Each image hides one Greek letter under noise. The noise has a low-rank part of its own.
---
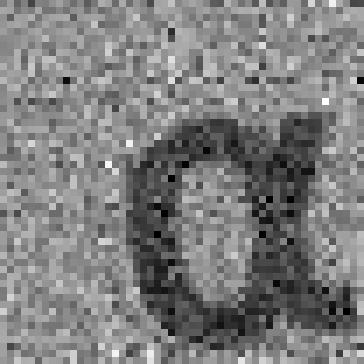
alpha
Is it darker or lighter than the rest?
darker
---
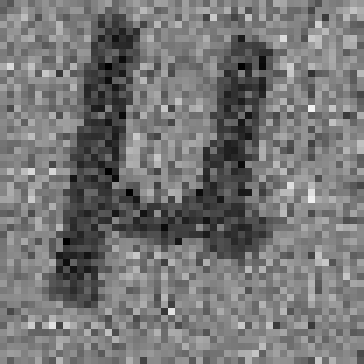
mu
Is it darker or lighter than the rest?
darker
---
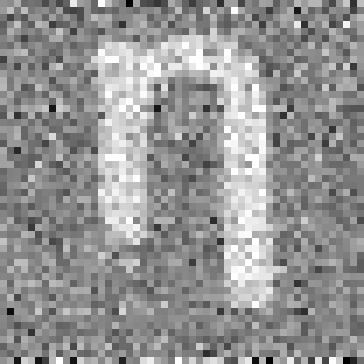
eta
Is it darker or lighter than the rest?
lighter
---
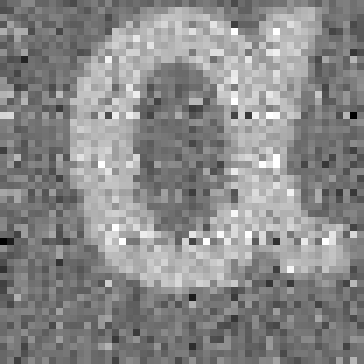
alpha
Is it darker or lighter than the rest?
lighter
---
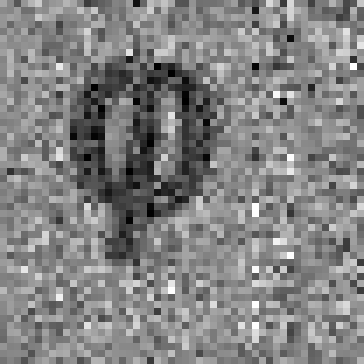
phi
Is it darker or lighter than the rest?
darker
